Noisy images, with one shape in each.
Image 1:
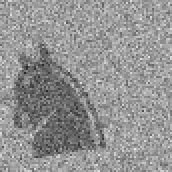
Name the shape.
chess knight
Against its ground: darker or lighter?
darker
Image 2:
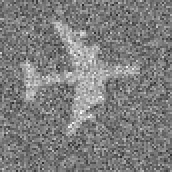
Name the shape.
airplane
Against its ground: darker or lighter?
lighter
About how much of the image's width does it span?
two thirds
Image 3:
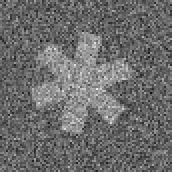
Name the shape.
asterisk
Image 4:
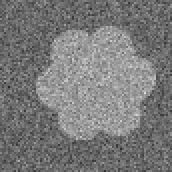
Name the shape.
flower
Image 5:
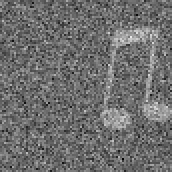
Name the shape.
pair of musical notes
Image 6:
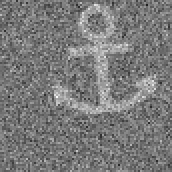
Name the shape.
anchor
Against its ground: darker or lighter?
lighter
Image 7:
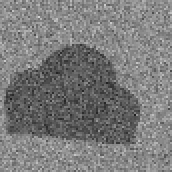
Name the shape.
cloud
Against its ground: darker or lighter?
darker
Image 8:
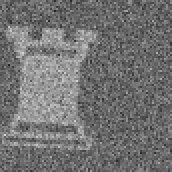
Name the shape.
chess rook
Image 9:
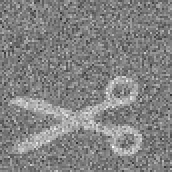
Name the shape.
pair of scissors
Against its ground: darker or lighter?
lighter
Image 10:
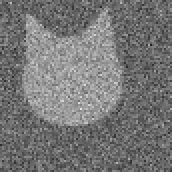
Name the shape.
cat's head
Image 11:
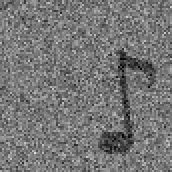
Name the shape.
musical note
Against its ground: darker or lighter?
darker
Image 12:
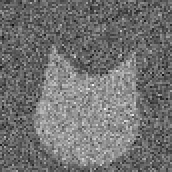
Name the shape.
cat's head
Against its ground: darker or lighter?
lighter
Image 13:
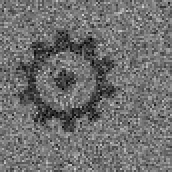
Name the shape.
gear
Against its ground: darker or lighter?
darker
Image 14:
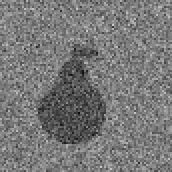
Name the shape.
pear
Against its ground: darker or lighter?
darker
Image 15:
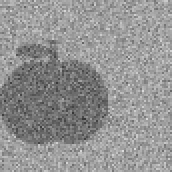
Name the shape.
apple
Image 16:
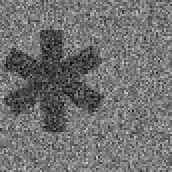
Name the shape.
asterisk
